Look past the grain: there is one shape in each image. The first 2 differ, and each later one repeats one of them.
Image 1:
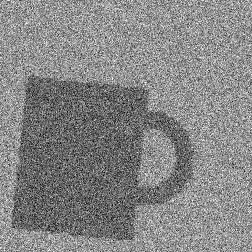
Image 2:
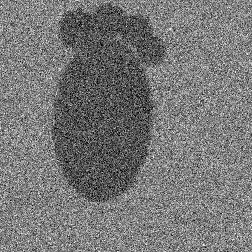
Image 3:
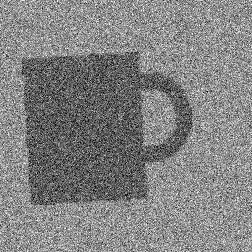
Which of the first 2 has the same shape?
1
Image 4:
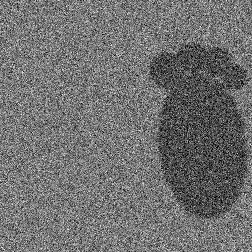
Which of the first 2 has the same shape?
2
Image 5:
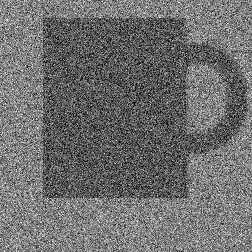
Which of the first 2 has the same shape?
1
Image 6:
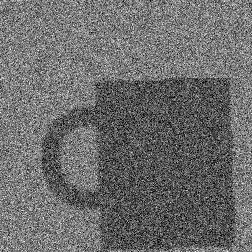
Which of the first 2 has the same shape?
1
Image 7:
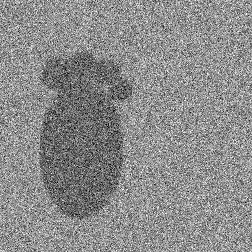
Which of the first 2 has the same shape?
2
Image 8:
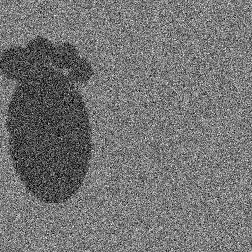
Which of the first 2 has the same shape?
2
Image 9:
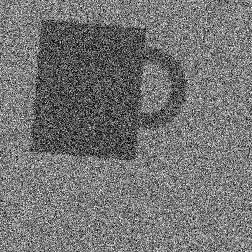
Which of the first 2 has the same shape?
1
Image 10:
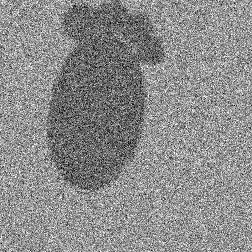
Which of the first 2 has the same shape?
2
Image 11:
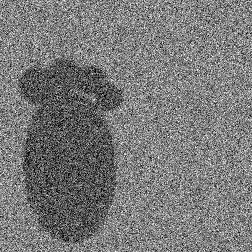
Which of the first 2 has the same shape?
2
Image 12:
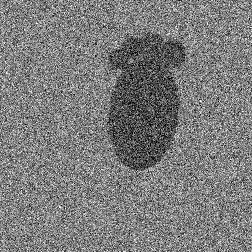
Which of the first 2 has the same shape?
2
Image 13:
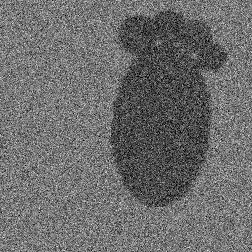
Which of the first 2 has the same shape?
2
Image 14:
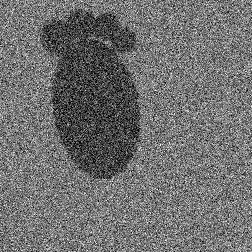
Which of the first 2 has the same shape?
2
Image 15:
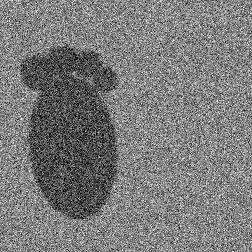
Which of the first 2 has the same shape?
2
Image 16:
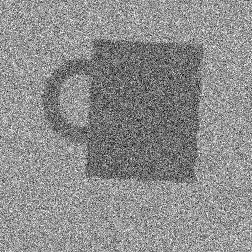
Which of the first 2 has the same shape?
1
